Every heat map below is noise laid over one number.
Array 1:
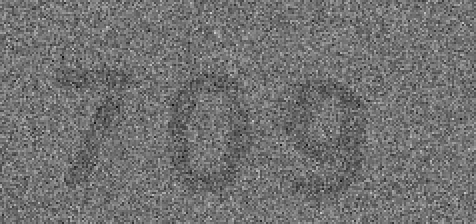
709
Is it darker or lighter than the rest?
darker
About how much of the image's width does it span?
two thirds
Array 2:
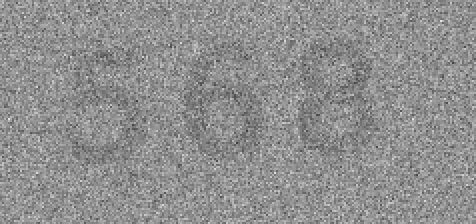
568
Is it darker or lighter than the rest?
darker
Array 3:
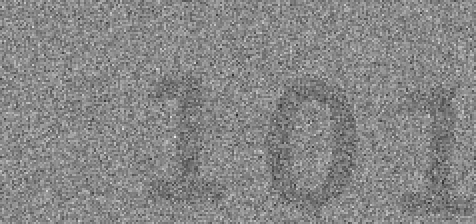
101
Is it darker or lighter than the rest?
darker
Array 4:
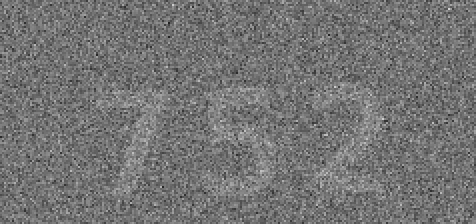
752
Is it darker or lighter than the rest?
lighter
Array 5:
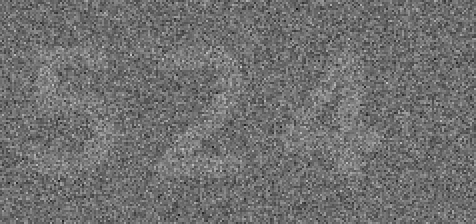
524
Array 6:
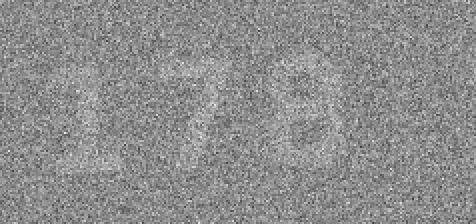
178
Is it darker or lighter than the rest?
lighter
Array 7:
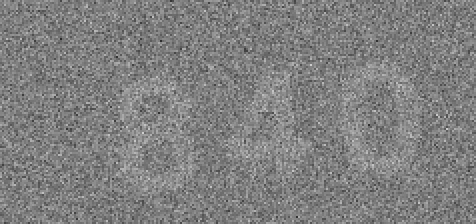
840
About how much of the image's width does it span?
two thirds
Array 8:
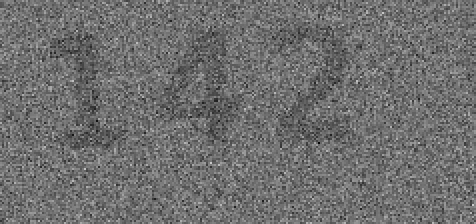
142
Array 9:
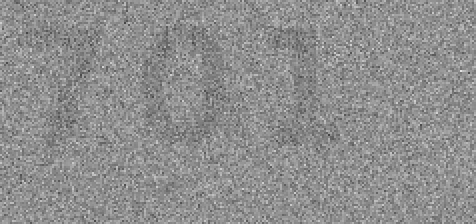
701
